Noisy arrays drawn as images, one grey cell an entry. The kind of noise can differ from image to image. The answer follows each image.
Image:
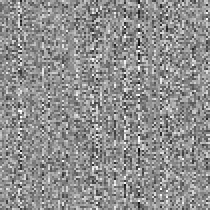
columns of uneven size
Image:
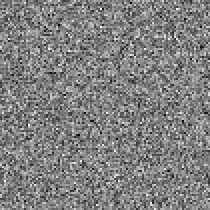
independent entries
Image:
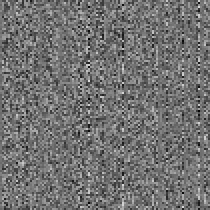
columns of uneven size
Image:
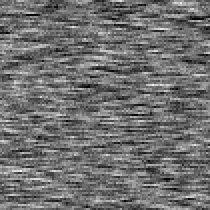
streaked along the rows
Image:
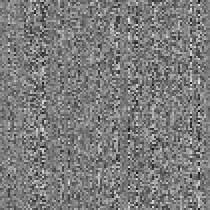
columns of uneven size
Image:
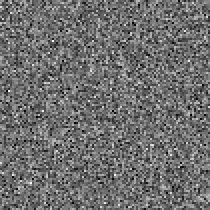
independent entries
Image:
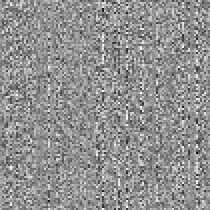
columns of uneven size
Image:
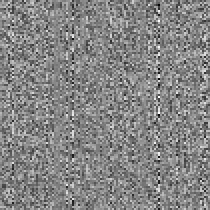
columns of uneven size
